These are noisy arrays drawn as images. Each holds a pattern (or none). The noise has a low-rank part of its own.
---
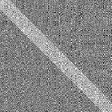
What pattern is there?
a diagonal band
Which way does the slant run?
top left to bottom right
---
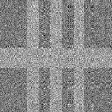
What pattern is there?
bands of rows crossing bands of columns
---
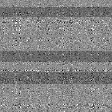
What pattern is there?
bands of rows
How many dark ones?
3
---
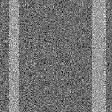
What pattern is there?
bands of columns
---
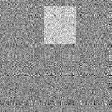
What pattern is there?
one block
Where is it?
top middle
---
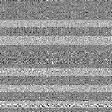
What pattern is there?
bands of rows
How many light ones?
5
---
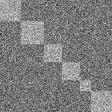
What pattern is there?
blocks along the diagonal
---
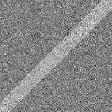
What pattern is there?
a diagonal band
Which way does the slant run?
bottom left to top right
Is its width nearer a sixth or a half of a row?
a sixth
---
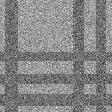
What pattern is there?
bands of rows crossing bands of columns
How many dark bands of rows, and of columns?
3 and 3
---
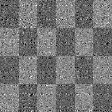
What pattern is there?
a checkerboard
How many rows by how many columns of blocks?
4 by 6
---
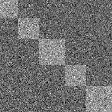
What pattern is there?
blocks along the diagonal
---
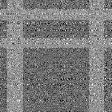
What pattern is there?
bands of rows crossing bands of columns
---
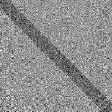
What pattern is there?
a diagonal band
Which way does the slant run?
top left to bottom right
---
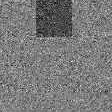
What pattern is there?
one block
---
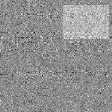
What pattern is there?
one block
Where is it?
top right
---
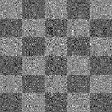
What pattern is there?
a checkerboard
